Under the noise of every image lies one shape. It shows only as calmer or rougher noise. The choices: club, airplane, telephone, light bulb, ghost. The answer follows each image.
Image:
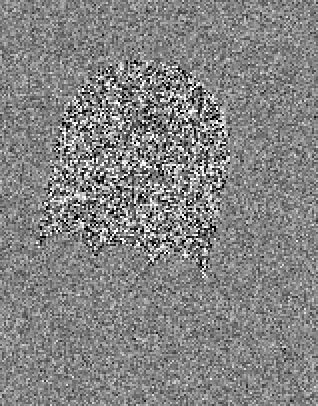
rough ghost
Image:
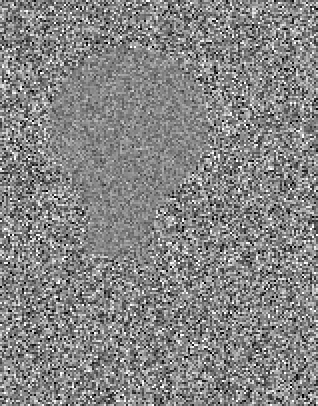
calm light bulb
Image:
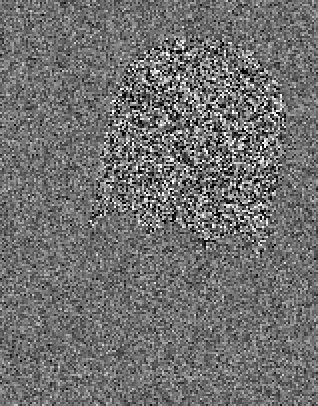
rough ghost
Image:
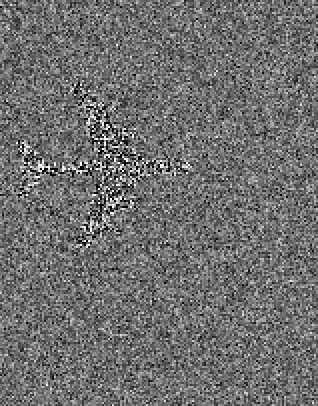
rough airplane
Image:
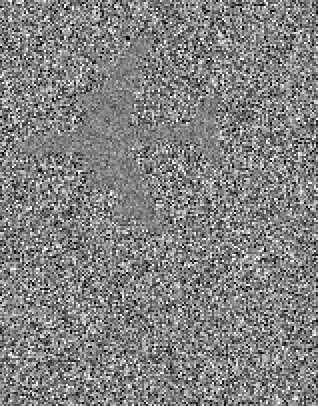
calm airplane
